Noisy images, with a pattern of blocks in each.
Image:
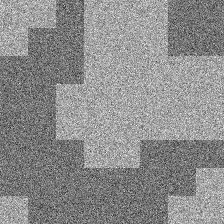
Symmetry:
mirrored about the diagonal from the bottom left
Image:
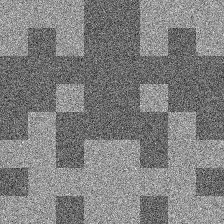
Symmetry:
left and right mirror each other
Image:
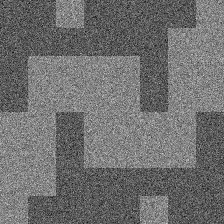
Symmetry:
the same after a half turn
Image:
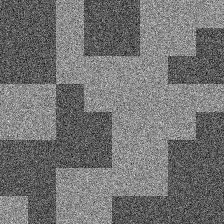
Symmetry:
no symmetry
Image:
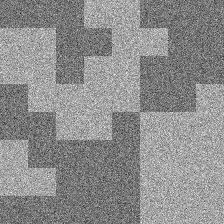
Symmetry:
no symmetry
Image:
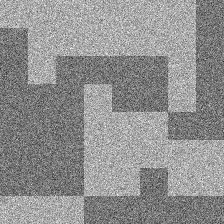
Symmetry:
no symmetry
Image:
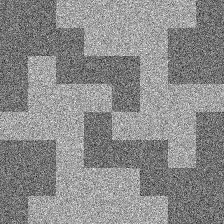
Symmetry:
the same after a half turn
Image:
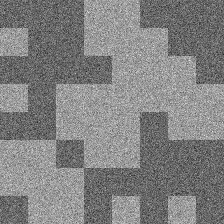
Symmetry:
mirrored about the diagonal from the bottom left
